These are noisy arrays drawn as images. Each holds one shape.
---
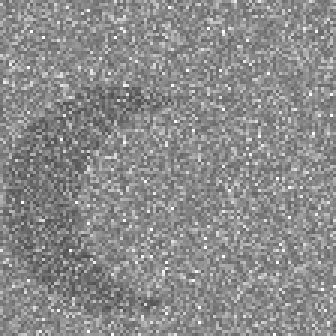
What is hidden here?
dark crescent
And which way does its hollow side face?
right
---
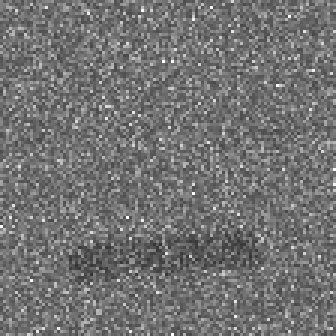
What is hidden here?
dark bar
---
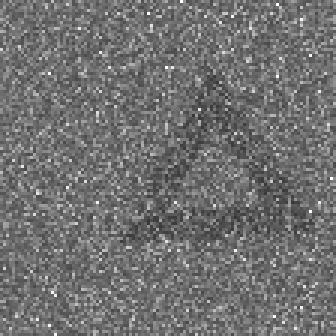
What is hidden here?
dark triangle frame
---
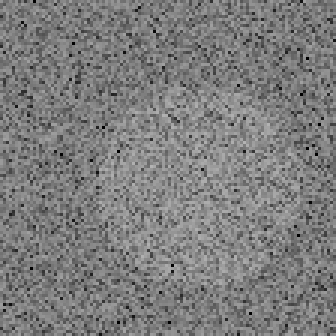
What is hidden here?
light disc
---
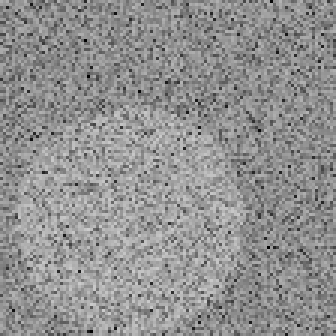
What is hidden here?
light disc
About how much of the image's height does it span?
two thirds
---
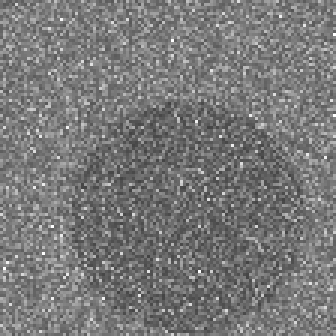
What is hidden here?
dark disc
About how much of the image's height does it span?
two thirds
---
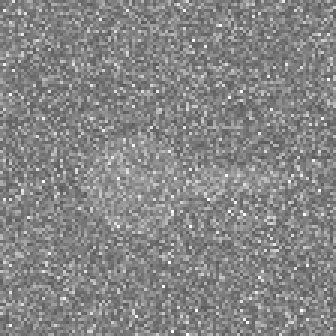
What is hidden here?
light lollipop
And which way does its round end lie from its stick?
left
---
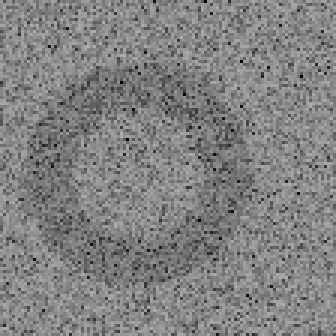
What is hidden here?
dark ring
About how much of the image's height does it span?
two thirds
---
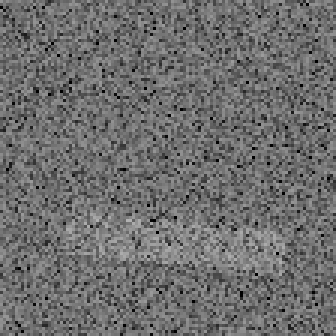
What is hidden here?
light bar
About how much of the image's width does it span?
two thirds
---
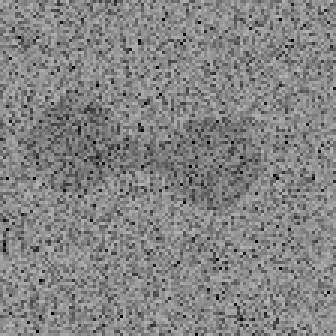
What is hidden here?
dark dumbbell
